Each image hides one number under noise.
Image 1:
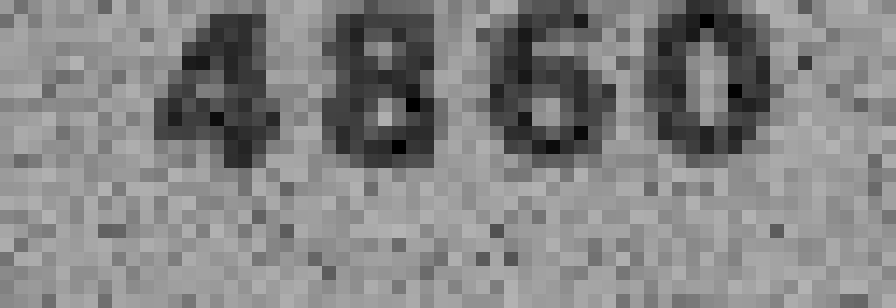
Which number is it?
4860
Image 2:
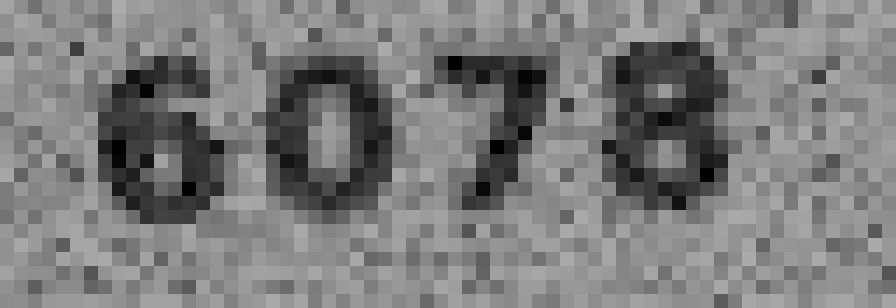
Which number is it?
6078
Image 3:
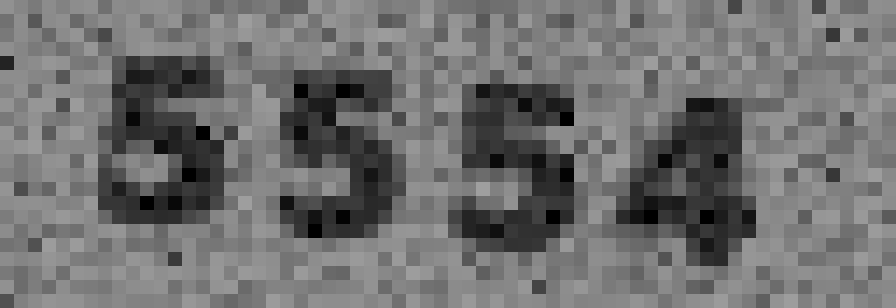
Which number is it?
5554
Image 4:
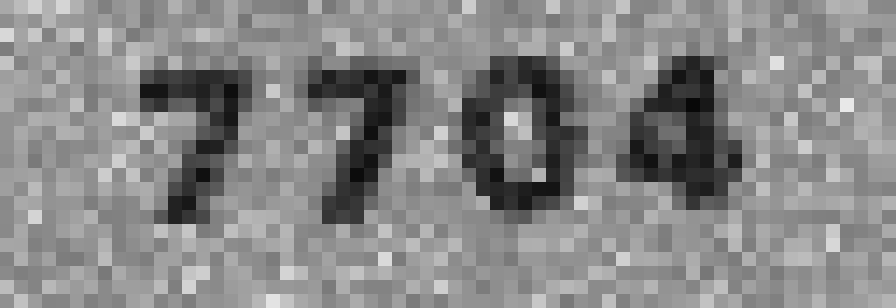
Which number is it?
7704
